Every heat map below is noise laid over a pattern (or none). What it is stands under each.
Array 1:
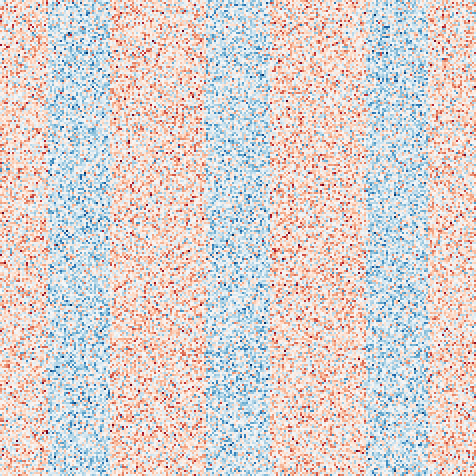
vertical stripes
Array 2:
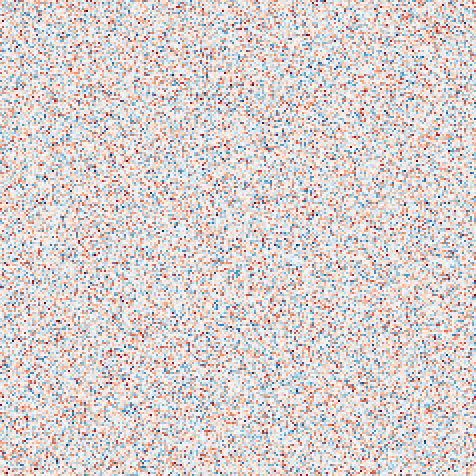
only noise
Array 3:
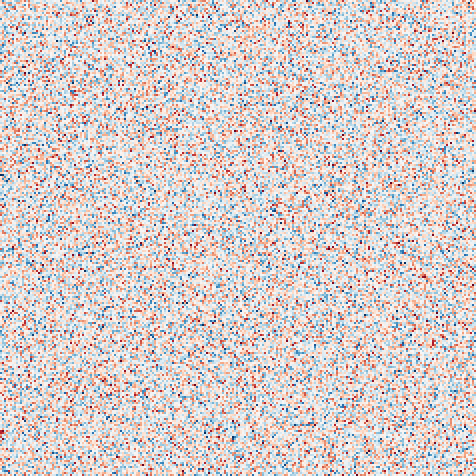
only noise
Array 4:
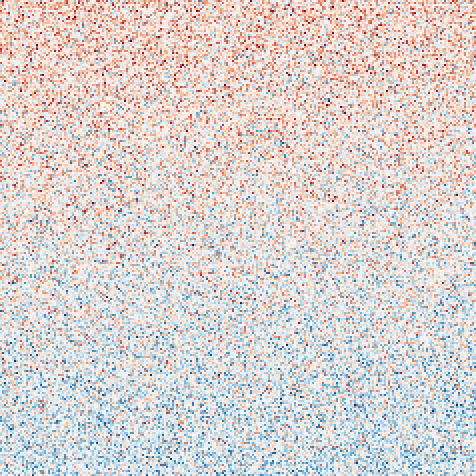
a smooth slope
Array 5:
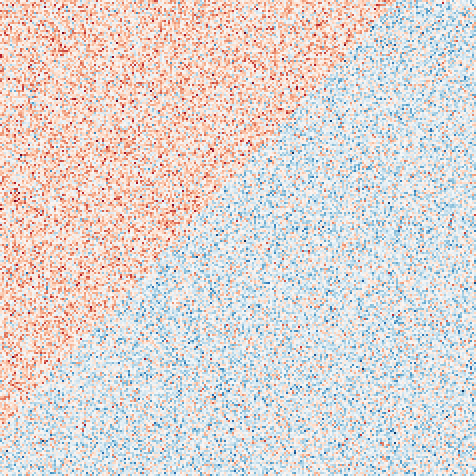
a sharp edge
